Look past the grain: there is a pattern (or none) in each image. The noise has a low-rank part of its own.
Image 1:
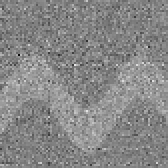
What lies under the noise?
a wavy band
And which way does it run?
left to right
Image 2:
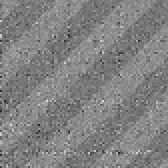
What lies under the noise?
diagonal stripes
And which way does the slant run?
bottom left to top right
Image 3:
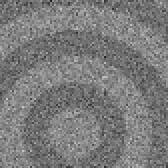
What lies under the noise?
rings round one point
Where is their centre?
bottom middle
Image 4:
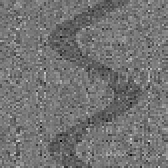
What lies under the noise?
a wavy band
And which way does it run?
top to bottom
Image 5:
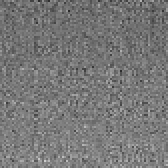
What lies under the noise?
a smooth slope
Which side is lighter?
bottom
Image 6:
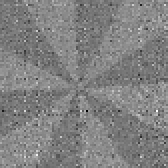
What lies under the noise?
spokes from one point
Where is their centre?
centre
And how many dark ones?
6
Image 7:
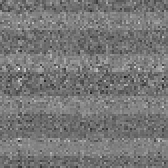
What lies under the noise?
horizontal stripes
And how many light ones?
4
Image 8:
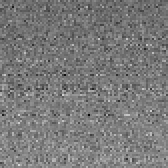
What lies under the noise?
a smooth slope
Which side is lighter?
bottom
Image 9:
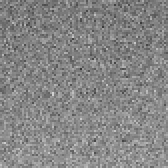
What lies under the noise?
a smooth slope
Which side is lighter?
bottom
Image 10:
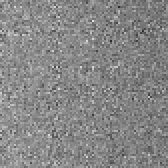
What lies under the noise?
a smooth slope
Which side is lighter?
left
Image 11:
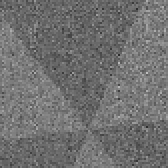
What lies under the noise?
spokes from one point
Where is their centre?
bottom middle
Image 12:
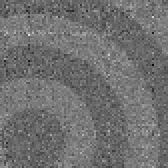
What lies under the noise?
rings round one point
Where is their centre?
bottom left
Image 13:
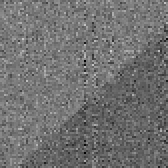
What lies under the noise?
a sharp edge
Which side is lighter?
top left
